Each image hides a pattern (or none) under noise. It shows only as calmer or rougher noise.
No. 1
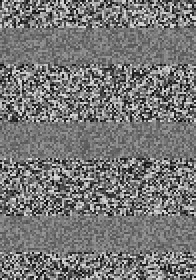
horizontal stripes
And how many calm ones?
3
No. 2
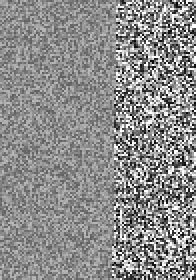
a sharp edge
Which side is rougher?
right
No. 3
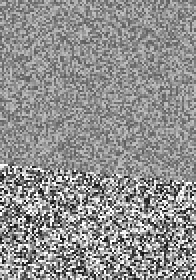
a sharp edge
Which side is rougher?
bottom
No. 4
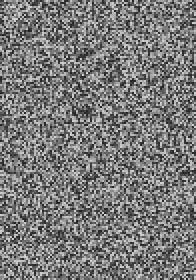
only noise
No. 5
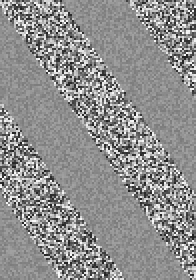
diagonal stripes
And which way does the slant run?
top left to bottom right
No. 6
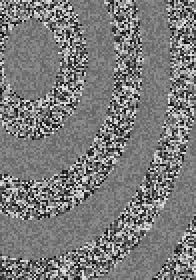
rings round one point
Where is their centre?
top left
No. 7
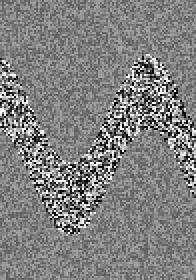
a wavy band
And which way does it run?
left to right
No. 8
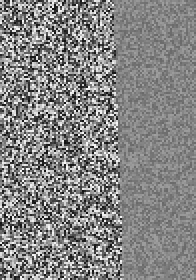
a sharp edge
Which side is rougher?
left
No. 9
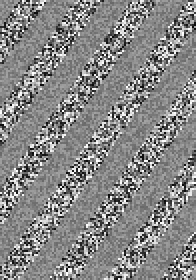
diagonal stripes
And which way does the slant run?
bottom left to top right
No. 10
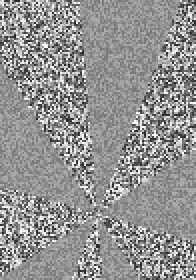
spokes from one point
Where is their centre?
bottom middle
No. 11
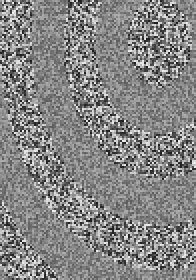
rings round one point
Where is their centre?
top right
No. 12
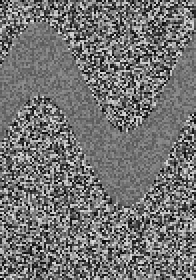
a wavy band
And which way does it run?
left to right
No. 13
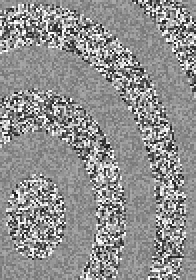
rings round one point
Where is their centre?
bottom left
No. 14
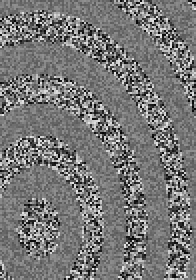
rings round one point
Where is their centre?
bottom left
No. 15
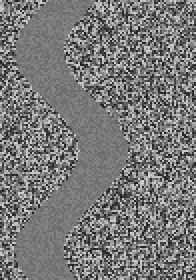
a wavy band
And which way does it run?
top to bottom
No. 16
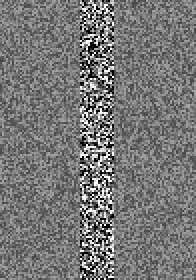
one vertical stripe
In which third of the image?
middle
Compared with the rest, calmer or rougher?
rougher
